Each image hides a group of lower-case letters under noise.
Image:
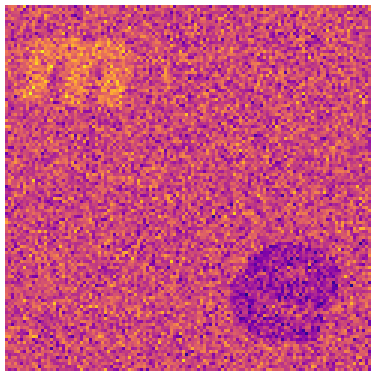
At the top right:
nothing
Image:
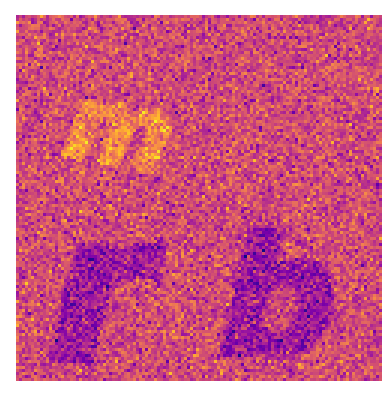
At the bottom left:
r
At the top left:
m
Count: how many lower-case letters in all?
3
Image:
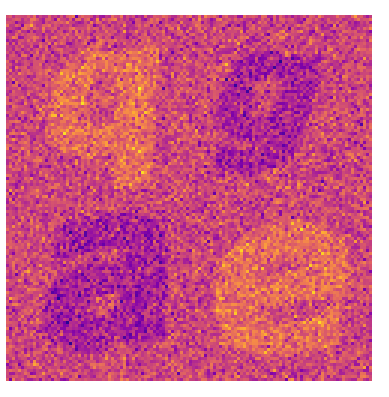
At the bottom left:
a
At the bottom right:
e
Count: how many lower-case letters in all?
4
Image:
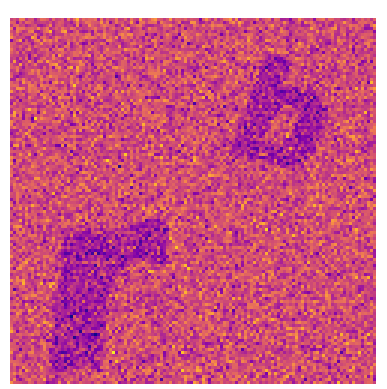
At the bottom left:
r
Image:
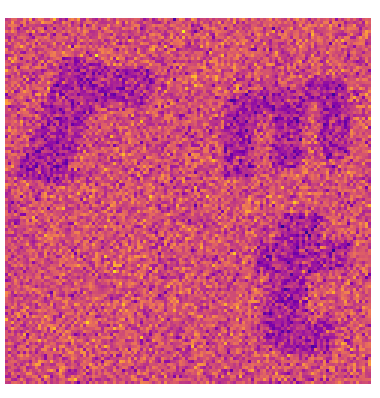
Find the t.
bottom right
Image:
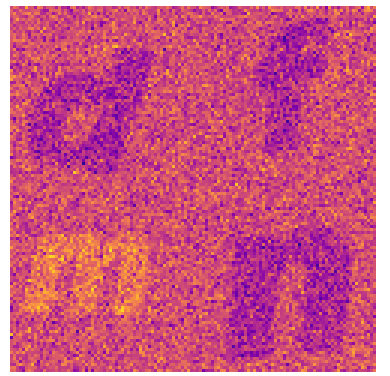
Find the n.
bottom right
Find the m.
bottom left
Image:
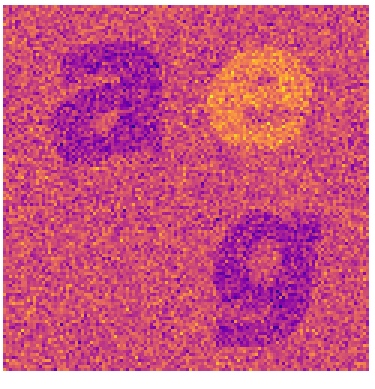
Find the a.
top left
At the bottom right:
g
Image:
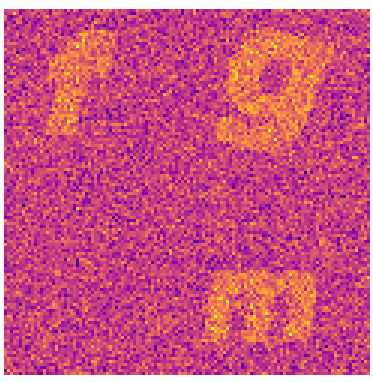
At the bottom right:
m
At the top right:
g
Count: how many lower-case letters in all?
3
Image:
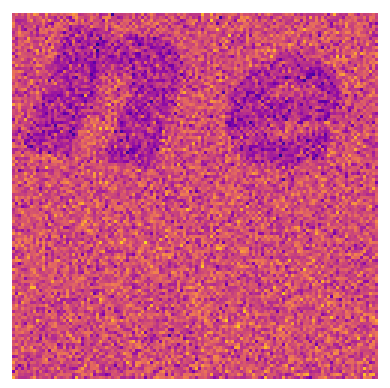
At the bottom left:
nothing
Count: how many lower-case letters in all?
2
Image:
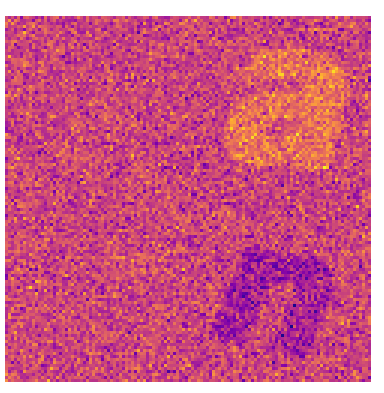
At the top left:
nothing
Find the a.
top right
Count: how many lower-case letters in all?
2
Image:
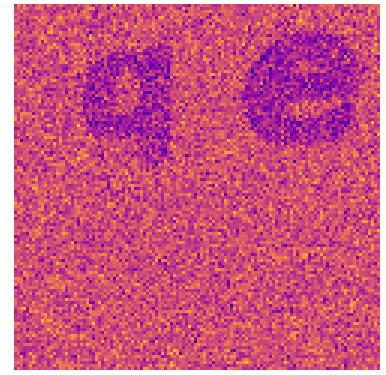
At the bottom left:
nothing
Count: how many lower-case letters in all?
2
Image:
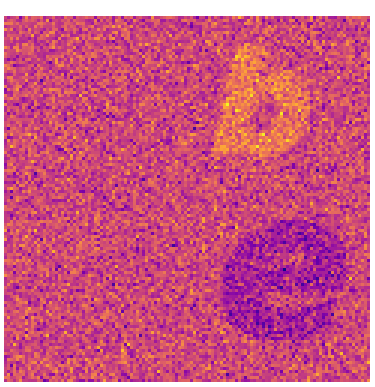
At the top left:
nothing
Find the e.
bottom right
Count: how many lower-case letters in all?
2
